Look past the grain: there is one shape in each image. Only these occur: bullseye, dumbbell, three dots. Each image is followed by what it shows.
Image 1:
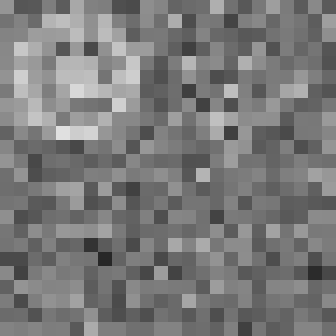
light bullseye, top left
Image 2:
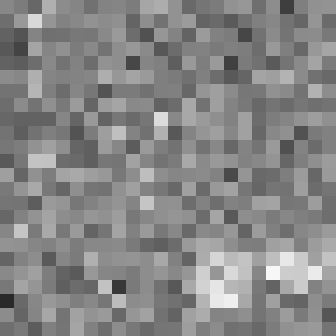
light dumbbell, bottom right
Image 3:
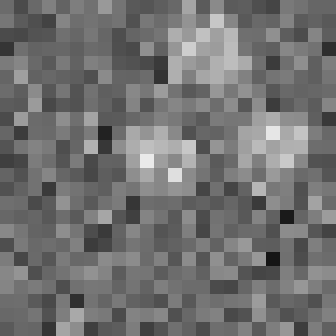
light three dots
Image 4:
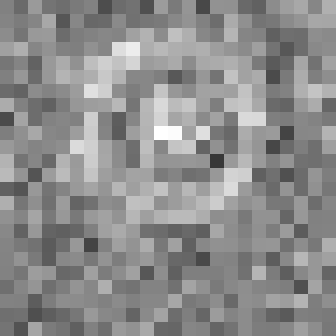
light bullseye
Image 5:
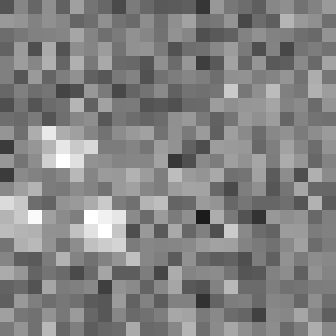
light three dots, middle left
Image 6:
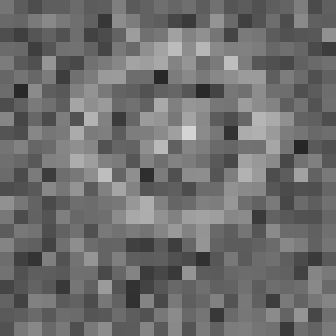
light bullseye
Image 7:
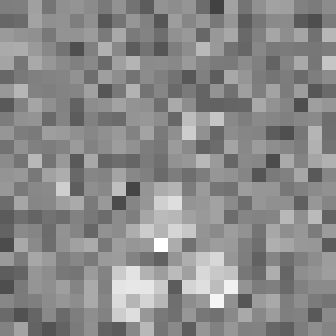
light three dots, bottom middle
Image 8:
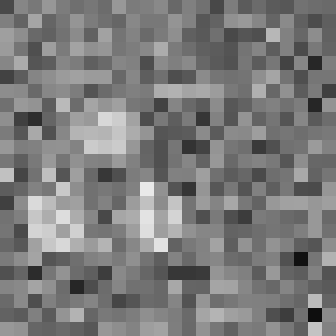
light three dots
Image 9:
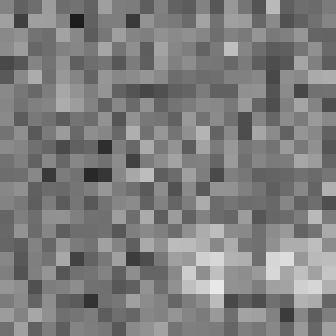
light dumbbell
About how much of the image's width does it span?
half
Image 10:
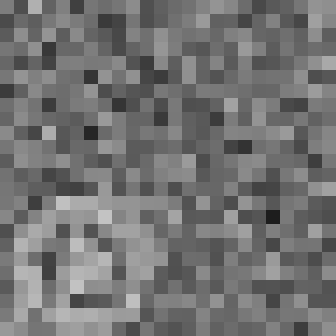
light bullseye, bottom left
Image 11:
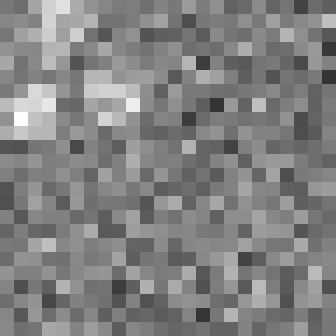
light three dots, top left
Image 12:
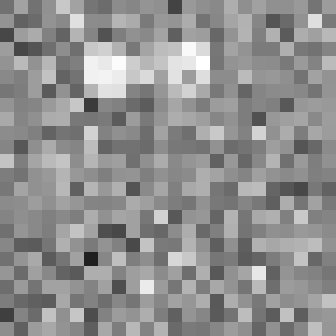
light dumbbell, top middle
